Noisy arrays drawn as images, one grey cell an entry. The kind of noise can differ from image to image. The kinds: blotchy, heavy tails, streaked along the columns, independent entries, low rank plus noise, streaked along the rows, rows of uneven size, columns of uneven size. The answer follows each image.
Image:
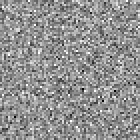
independent entries
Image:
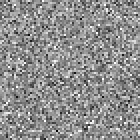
independent entries
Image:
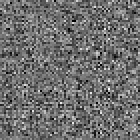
low rank plus noise
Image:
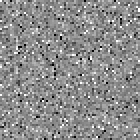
heavy tails
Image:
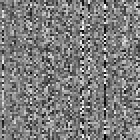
columns of uneven size
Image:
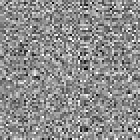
low rank plus noise
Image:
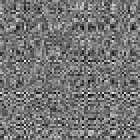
low rank plus noise
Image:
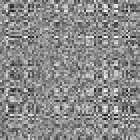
low rank plus noise
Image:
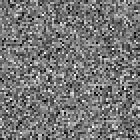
independent entries
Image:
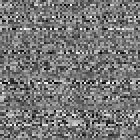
rows of uneven size
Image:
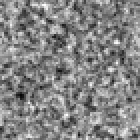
blotchy
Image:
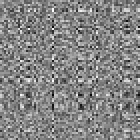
low rank plus noise
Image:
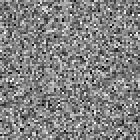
independent entries
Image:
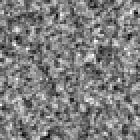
blotchy
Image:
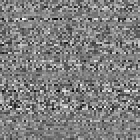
rows of uneven size
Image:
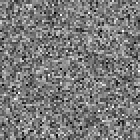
independent entries
